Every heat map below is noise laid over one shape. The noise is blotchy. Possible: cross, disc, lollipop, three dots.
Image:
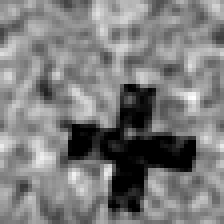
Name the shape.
cross
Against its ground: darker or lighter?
darker
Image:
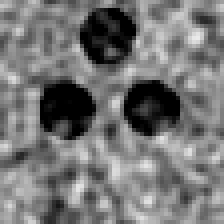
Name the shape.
three dots
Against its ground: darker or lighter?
darker
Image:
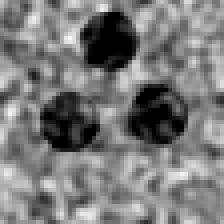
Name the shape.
three dots
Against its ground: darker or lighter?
darker
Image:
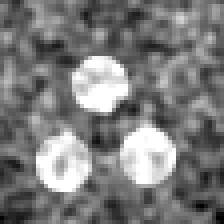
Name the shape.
three dots
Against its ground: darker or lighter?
lighter
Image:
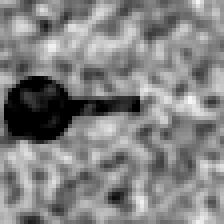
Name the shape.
lollipop
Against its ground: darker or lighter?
darker
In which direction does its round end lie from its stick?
left
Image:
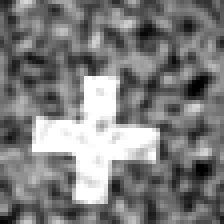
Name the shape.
cross
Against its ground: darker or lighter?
lighter
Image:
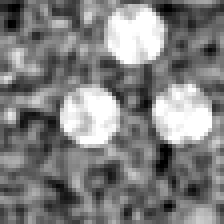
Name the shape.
three dots
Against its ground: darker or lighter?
lighter
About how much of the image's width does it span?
two thirds
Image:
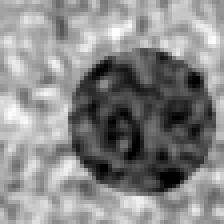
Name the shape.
disc
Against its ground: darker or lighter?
darker
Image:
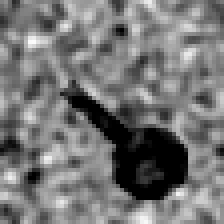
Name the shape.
lollipop
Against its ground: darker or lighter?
darker
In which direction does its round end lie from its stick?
down and right
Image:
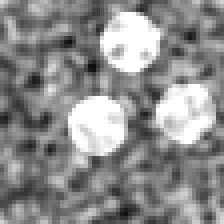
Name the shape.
three dots
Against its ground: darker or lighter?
lighter
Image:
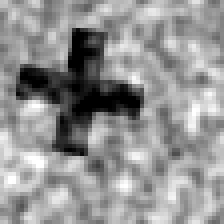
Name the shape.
cross
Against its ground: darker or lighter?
darker
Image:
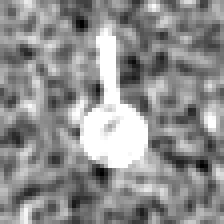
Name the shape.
lollipop
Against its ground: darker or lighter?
lighter
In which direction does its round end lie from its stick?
down
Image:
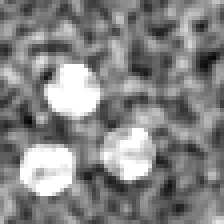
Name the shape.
three dots
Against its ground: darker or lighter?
lighter
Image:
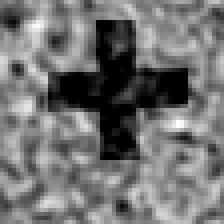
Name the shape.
cross
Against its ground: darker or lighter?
darker
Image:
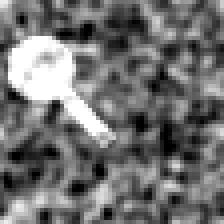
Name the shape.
lollipop
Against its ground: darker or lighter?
lighter
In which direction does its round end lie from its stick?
up and left
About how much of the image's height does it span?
half
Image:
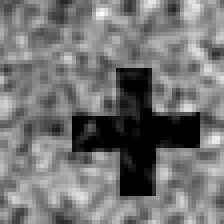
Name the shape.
cross
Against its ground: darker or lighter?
darker
